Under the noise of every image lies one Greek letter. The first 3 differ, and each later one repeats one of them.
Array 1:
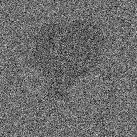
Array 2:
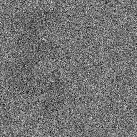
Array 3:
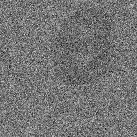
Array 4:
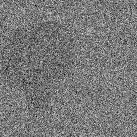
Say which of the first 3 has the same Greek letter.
1
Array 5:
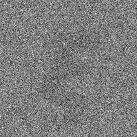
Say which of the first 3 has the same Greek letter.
2
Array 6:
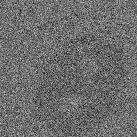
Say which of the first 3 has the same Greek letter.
3
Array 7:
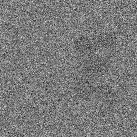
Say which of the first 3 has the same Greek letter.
2
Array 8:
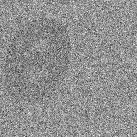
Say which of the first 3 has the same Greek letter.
3
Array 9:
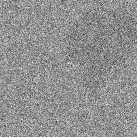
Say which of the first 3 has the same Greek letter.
1
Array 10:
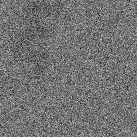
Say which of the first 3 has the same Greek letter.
2
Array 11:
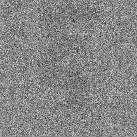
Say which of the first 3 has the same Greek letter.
2
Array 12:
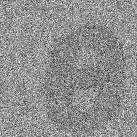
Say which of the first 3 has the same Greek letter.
3
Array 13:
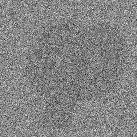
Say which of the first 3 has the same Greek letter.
1
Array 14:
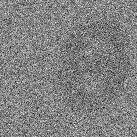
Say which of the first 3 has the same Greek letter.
3
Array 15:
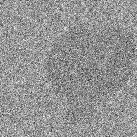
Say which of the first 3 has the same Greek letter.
1
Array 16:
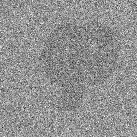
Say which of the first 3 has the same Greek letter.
1
